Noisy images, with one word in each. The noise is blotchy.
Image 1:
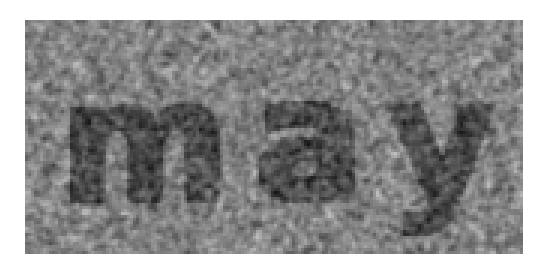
may
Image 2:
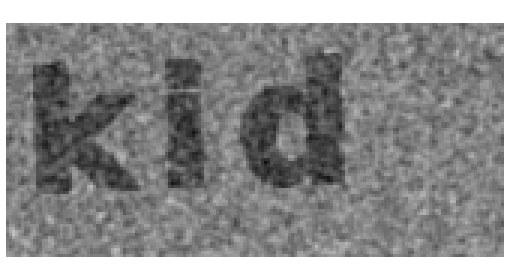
kid
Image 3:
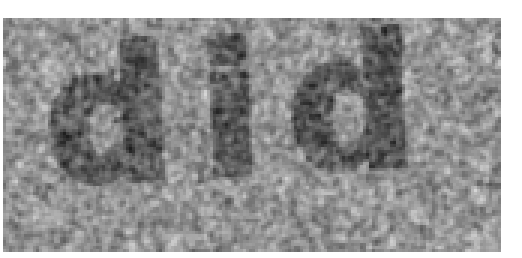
did
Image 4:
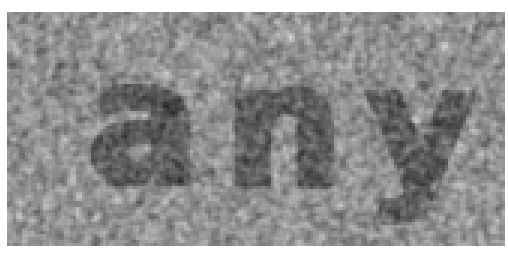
any
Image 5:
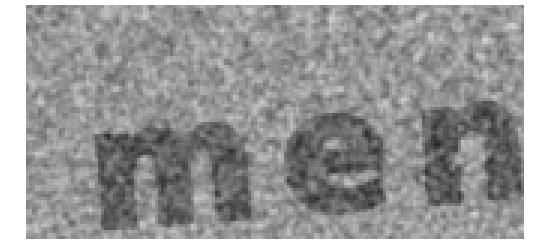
men
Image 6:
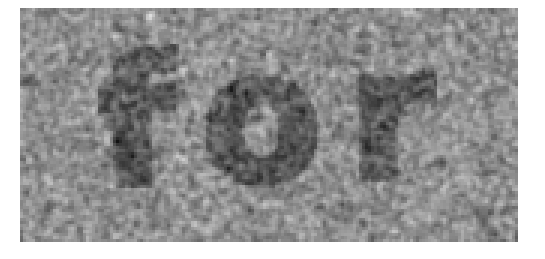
for
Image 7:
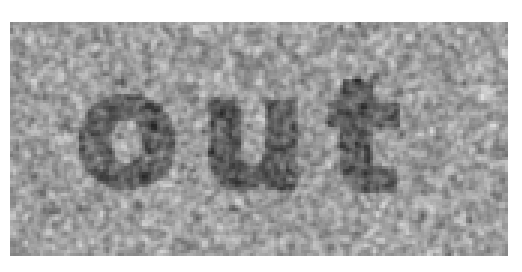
out
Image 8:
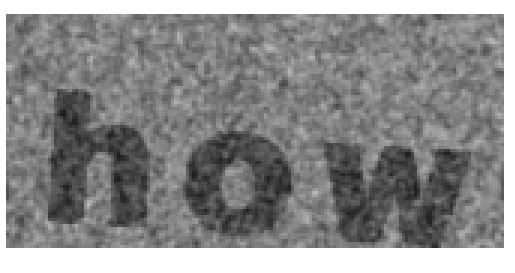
how
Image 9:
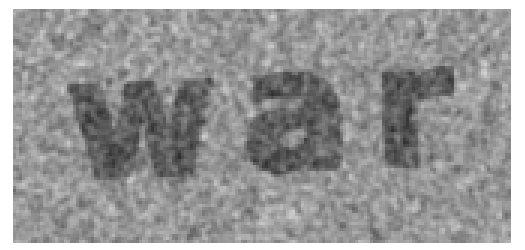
war
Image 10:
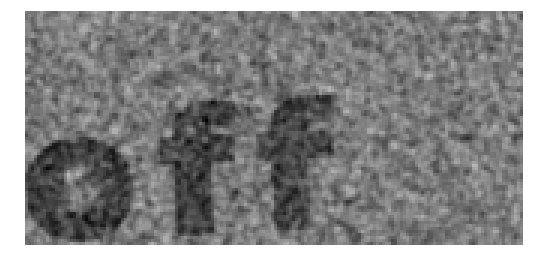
off
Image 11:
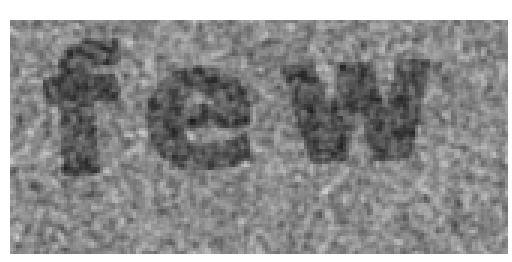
few
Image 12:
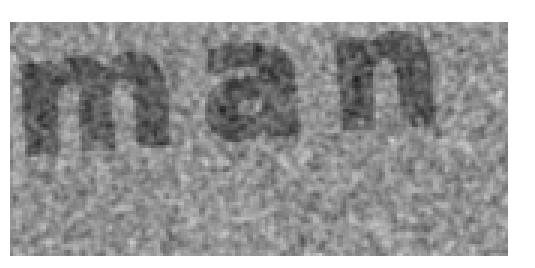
man
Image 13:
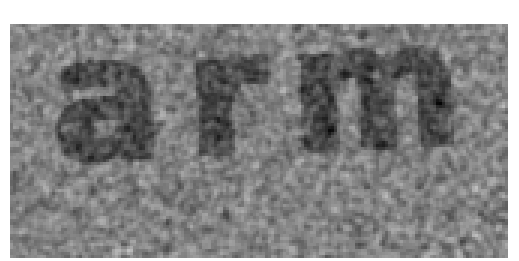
arm
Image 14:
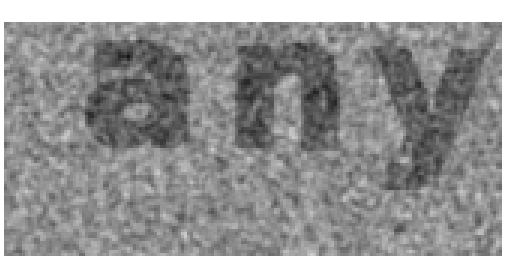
any
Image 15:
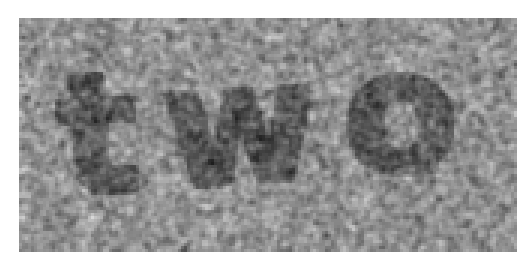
two
